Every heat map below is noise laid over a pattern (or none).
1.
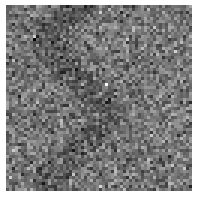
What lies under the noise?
a wavy band
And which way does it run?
top to bottom
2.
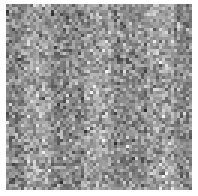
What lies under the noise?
vertical stripes
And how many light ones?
3
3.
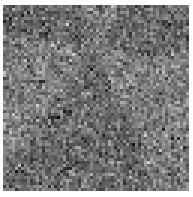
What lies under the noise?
spokes from one point
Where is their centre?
top middle
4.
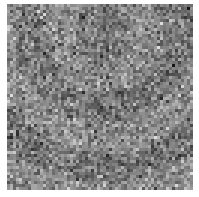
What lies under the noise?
rings round one point
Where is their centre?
top middle
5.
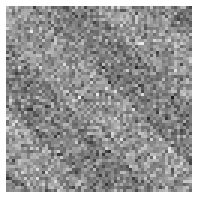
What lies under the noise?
diagonal stripes
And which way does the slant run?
top left to bottom right
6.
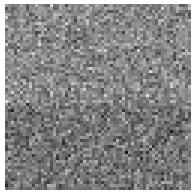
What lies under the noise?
a sharp edge
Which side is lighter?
top
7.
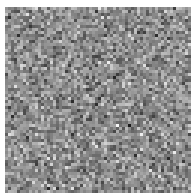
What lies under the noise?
only noise
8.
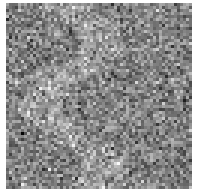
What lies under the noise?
a wavy band
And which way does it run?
top to bottom
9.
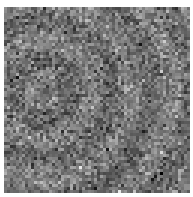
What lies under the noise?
rings round one point
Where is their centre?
middle left
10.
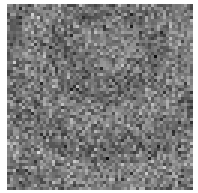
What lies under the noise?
rings round one point
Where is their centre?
top middle
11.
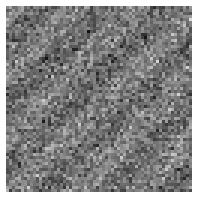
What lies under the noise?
diagonal stripes
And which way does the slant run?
bottom left to top right
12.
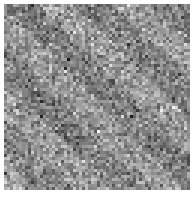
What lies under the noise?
diagonal stripes
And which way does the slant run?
top left to bottom right
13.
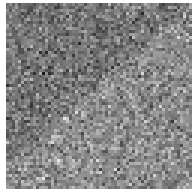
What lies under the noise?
a sharp edge
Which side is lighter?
bottom right
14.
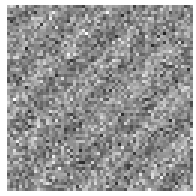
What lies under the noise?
diagonal stripes
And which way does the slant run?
bottom left to top right
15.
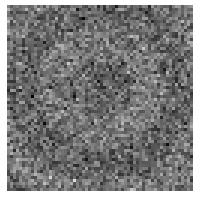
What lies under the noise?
rings round one point
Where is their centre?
centre
